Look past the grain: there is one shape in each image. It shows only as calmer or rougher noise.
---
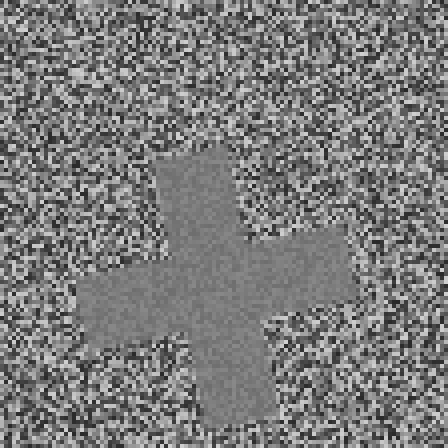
cross
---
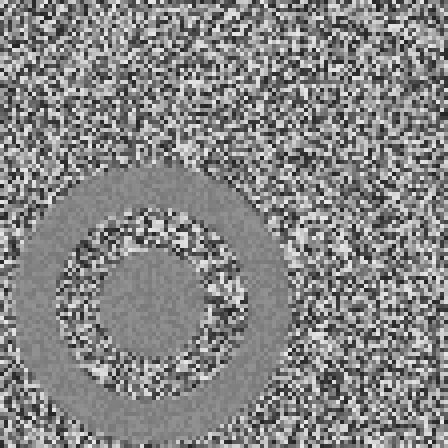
bullseye
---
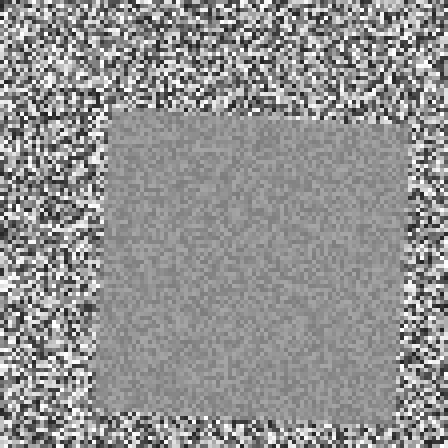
square
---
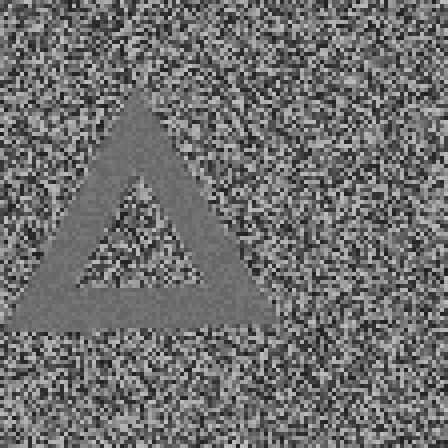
triangle frame
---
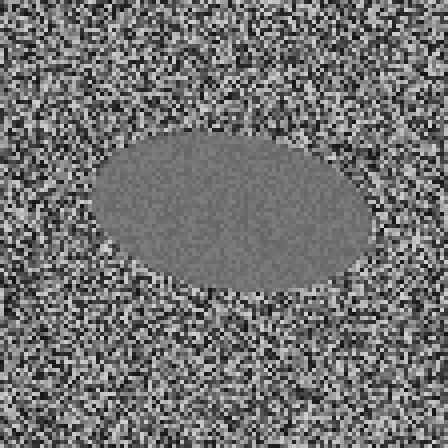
ellipse
